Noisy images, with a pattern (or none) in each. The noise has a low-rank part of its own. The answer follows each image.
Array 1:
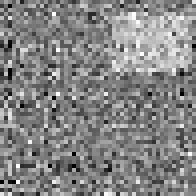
one block
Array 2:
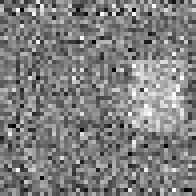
one block
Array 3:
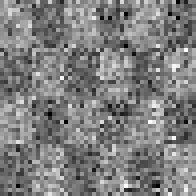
a checkerboard
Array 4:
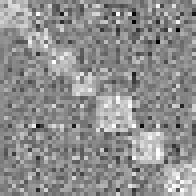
blocks along the diagonal
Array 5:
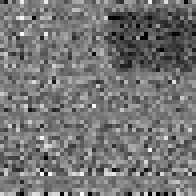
one block
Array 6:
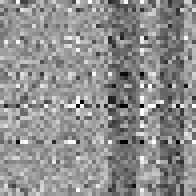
bands of columns
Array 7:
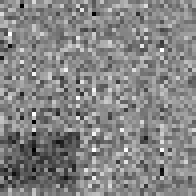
one block
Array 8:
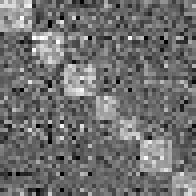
blocks along the diagonal
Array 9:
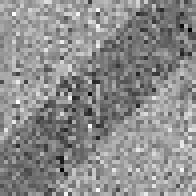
a diagonal band
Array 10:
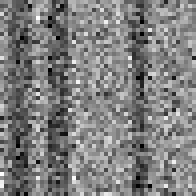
bands of columns
